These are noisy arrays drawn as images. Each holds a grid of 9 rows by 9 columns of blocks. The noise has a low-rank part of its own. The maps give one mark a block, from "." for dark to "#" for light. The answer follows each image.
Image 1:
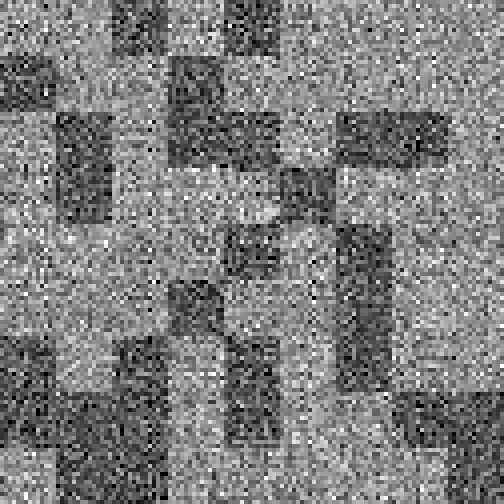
# # . # . # # # #
. # # . # # # # #
# . # . . # . . #
# . # # # . # # #
# # # # . # . # #
# # # . # # . # #
. # . # . # . # #
. . . # . # # . .
# . . # # # # # .
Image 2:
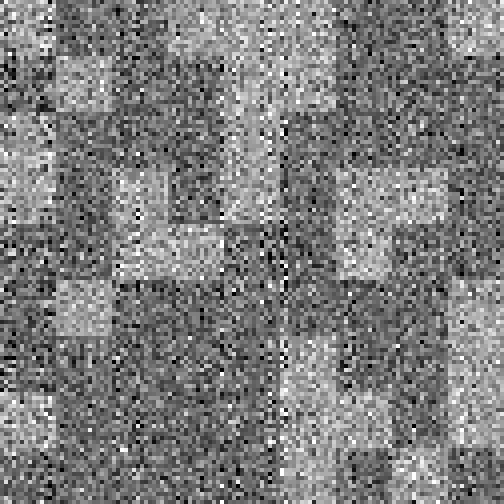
# . . # # # . . #
. # . . # # . . .
# . . . # . . . .
# . # . # . # # .
. . # # . . # . .
. # . . . . . . #
. . . . . # . . #
# . . . . # # . #
. . . . . # . # .
